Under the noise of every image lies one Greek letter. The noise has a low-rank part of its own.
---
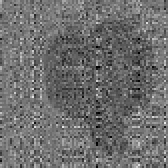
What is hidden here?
dark phi
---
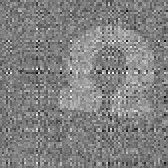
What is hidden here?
light omega
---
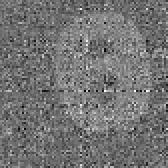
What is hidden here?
light theta
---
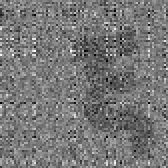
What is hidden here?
dark xi
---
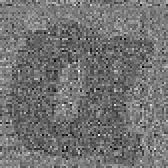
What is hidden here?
dark alpha
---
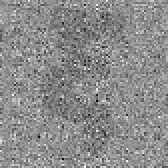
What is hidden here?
dark xi
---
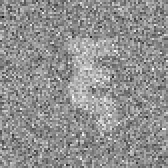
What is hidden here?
light xi
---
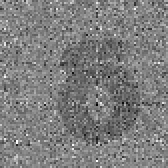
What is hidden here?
dark delta
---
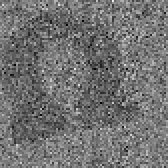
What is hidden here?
dark omega
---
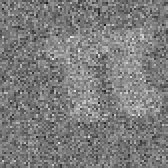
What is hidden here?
light pi
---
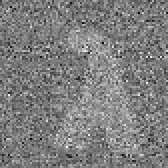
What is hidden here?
light lambda
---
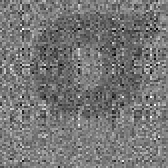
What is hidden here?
dark sigma
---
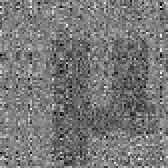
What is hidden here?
dark mu
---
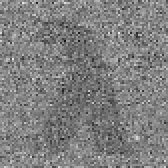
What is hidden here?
dark lambda
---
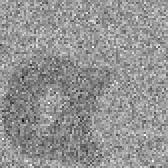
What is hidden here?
dark alpha
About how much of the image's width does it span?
two thirds
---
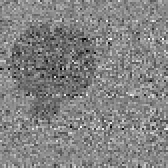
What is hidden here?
dark phi
